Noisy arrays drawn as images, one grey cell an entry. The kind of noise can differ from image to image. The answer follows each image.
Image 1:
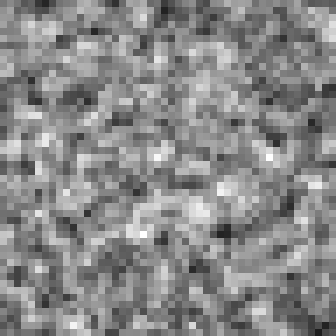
blotchy
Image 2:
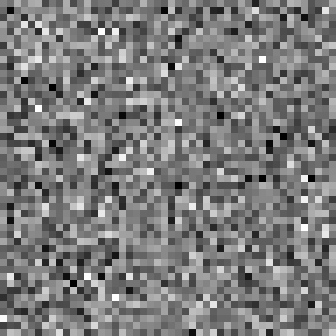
independent entries
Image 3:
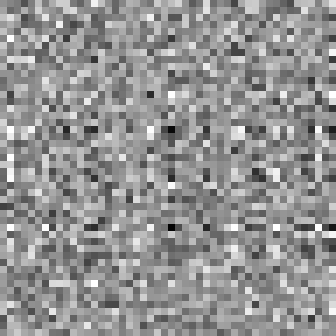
low rank plus noise
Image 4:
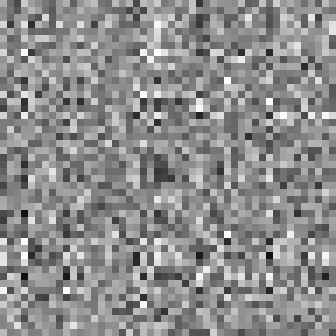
low rank plus noise
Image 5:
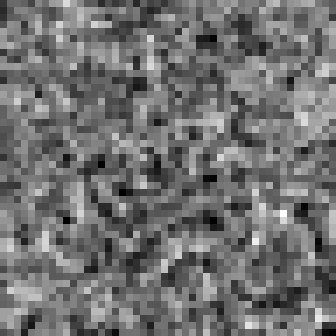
blotchy
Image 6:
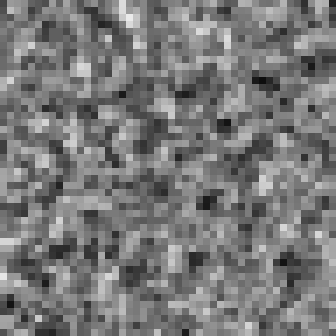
blotchy
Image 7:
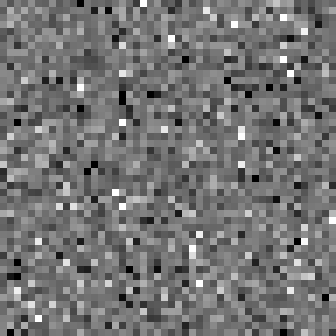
heavy tails
